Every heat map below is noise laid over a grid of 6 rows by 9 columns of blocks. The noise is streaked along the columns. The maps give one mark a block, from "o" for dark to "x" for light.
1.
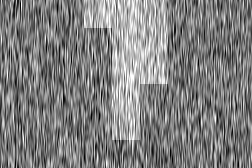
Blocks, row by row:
oooxxxooo
ooooxxooo
ooooxxooo
ooooxoooo
ooooxoooo
ooooooooo
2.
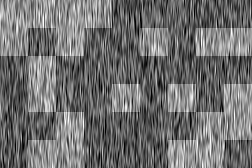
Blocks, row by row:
xxxxooooo
xoxooxoxx
oxooooooo
oxooxoxox
ooxooooxx
oxxoooxxo
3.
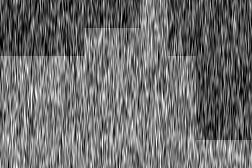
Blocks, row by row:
oooooxooo
oooxxxooo
xxxxxxxoo
xxxxxxxoo
xxxxxxxoo
xxxxxxxxx
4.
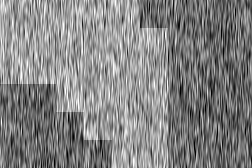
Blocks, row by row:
xxxxxoooo
xxxxxxooo
xxxxxxooo
ooxxxxooo
oooxxxooo
ooooxxooo
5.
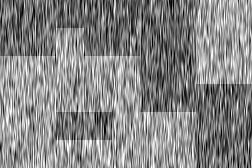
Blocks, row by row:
oooooooxx
ooxooooxx
xxxxxooxx
xxxxxoooo
xxooxxxoo
xxxxxxxoo
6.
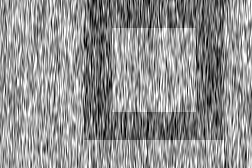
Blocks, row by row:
xxxooooox
xxxoxxxox
xxxoxxxox
xxxoxxxox
xxxooooox
xxxxxxxxx
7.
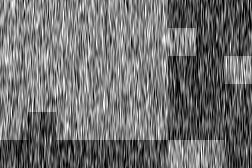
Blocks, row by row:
xxxxxxooo
xxxxxxxoo
xxxxxxoox
xxxxxxooo
xoxxxxooo
ooooooxxo
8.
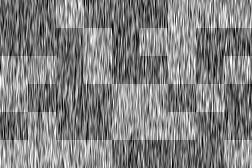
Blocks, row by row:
ooxoooxxx
oooxoxxoo
xxoxooxox
xoooxxoxo
oxooxxxoo
xxxxoooox
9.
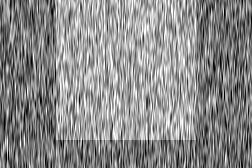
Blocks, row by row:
ooxxxxxoo
ooxxxxxoo
ooxxxxxoo
ooxxxxxoo
ooxxxxxoo
ooooooooo
